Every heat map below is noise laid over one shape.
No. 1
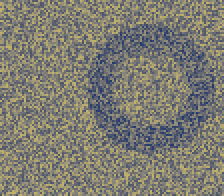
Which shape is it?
ring
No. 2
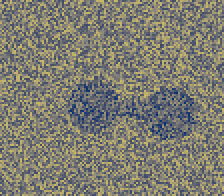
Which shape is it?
dumbbell
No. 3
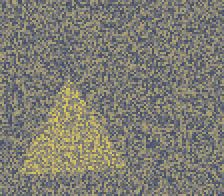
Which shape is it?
triangle
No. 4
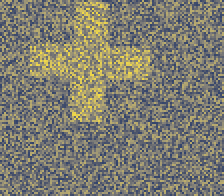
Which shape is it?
cross
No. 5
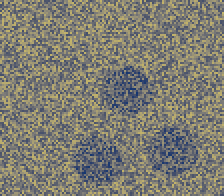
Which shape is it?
three dots
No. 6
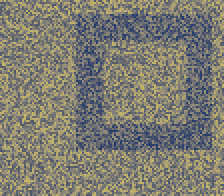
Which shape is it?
square frame
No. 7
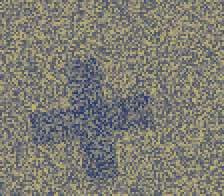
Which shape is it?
cross
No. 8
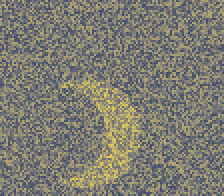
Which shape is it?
crescent
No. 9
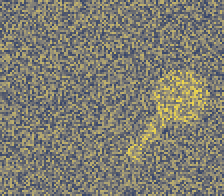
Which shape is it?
lollipop
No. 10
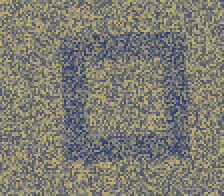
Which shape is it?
square frame
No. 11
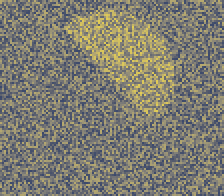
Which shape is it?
half disc
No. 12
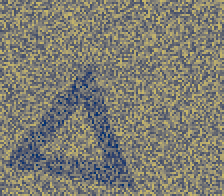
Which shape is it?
triangle frame
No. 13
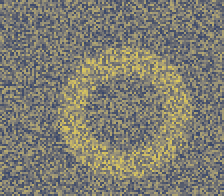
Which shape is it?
ring
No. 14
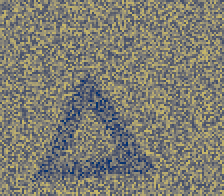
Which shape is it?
triangle frame
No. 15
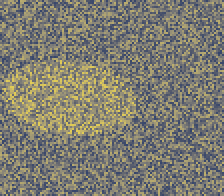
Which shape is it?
ellipse
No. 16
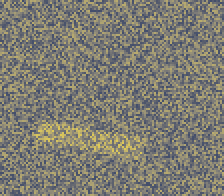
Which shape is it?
bar
